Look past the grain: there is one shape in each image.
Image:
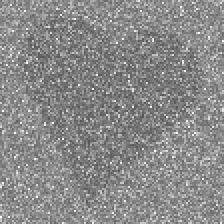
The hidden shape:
heart
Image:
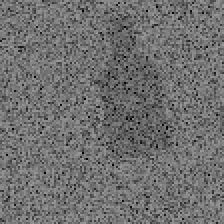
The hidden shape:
bottle
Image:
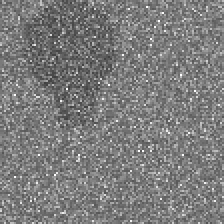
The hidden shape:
light bulb
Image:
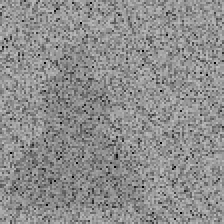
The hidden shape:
chess pawn
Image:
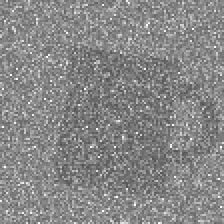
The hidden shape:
cup
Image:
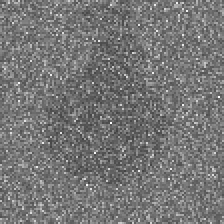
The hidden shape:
pear
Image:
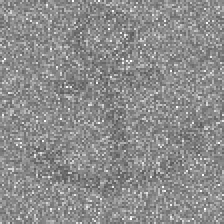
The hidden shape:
anchor
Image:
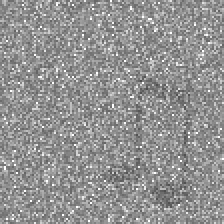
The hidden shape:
pair of musical notes
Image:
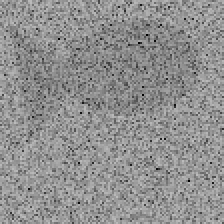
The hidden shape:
fish
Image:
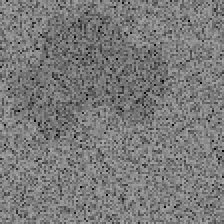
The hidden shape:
car
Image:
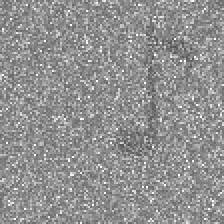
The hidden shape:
musical note
